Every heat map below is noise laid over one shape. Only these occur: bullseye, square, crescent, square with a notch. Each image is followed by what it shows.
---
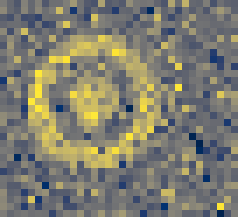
bullseye
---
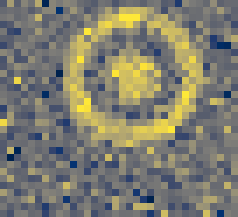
bullseye
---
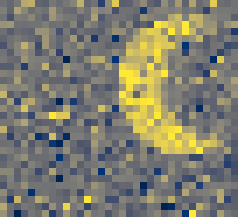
crescent
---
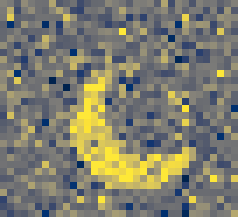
crescent
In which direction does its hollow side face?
up and right
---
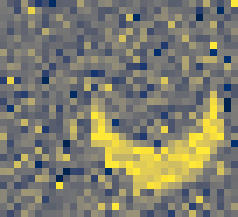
crescent
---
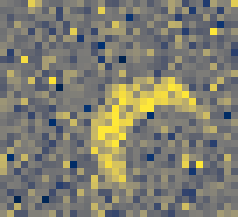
crescent
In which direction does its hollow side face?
down and right
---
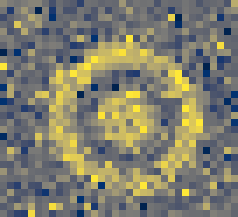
bullseye
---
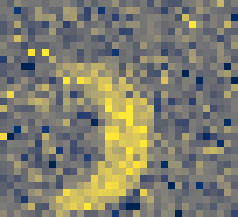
crescent
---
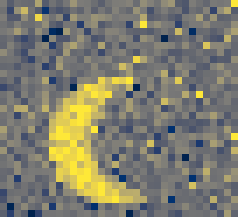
crescent
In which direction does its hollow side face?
right
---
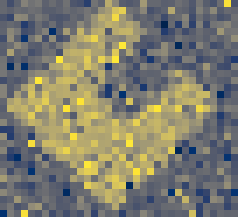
square with a notch
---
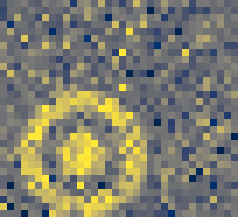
bullseye
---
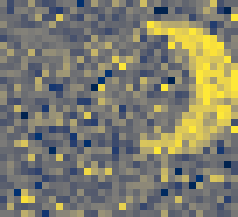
crescent
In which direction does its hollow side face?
left
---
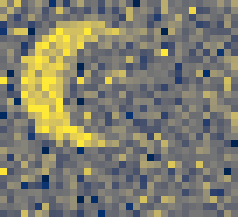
crescent
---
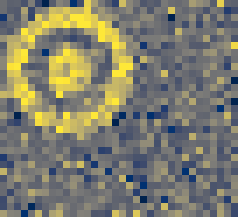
bullseye
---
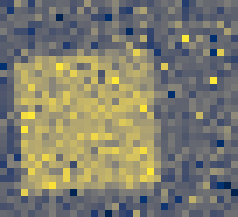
square
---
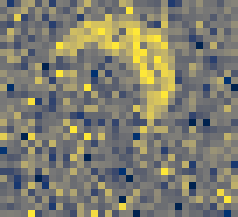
crescent
